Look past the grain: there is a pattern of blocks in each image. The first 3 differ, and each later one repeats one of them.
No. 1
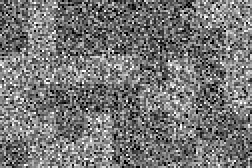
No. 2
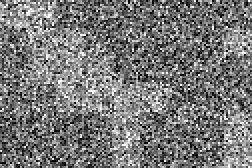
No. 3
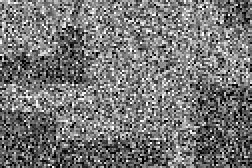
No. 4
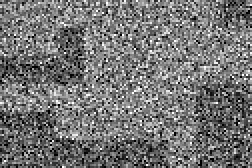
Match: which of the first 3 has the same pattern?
3
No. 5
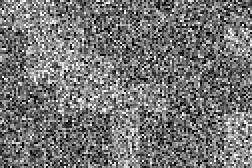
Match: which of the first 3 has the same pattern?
2
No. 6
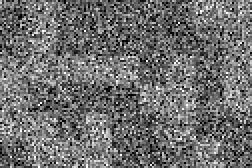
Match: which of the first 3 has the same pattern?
1
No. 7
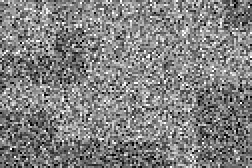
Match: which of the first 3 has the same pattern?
3
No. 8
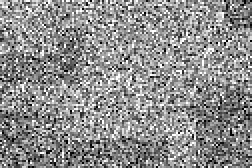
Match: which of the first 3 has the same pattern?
3
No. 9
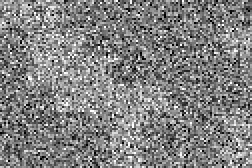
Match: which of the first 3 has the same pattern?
2
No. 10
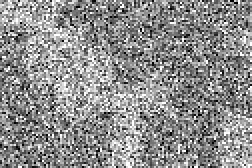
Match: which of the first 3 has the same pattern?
2
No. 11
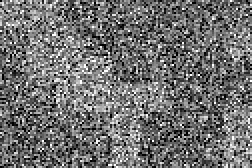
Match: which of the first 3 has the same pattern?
2
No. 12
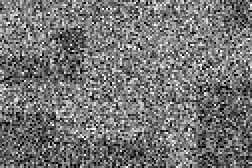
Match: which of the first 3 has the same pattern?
3
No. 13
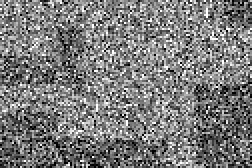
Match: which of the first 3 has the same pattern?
3
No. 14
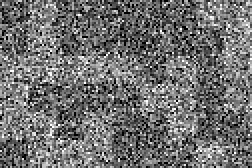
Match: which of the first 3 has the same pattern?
1
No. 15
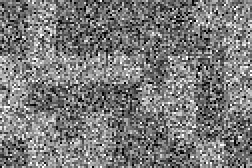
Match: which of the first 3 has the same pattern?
1
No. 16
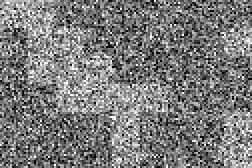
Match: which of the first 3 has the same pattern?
2
